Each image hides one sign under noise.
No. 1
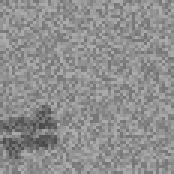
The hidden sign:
not-equal sign
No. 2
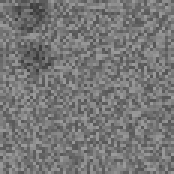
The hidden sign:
colon
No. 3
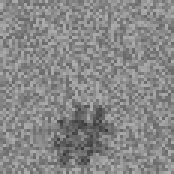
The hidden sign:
hash sign
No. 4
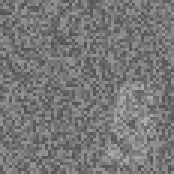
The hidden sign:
section sign
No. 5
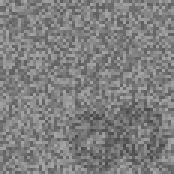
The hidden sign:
infinity sign
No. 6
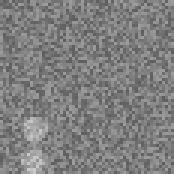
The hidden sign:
colon
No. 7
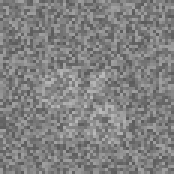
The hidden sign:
percent sign
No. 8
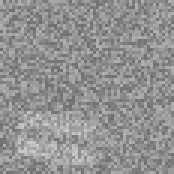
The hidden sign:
equals sign
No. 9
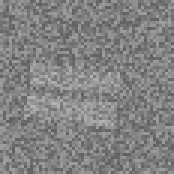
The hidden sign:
equals sign
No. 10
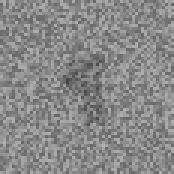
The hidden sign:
pilcrow
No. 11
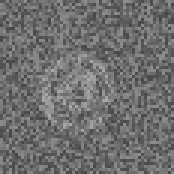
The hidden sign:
at sign
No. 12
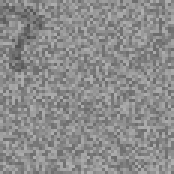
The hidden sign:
question mark
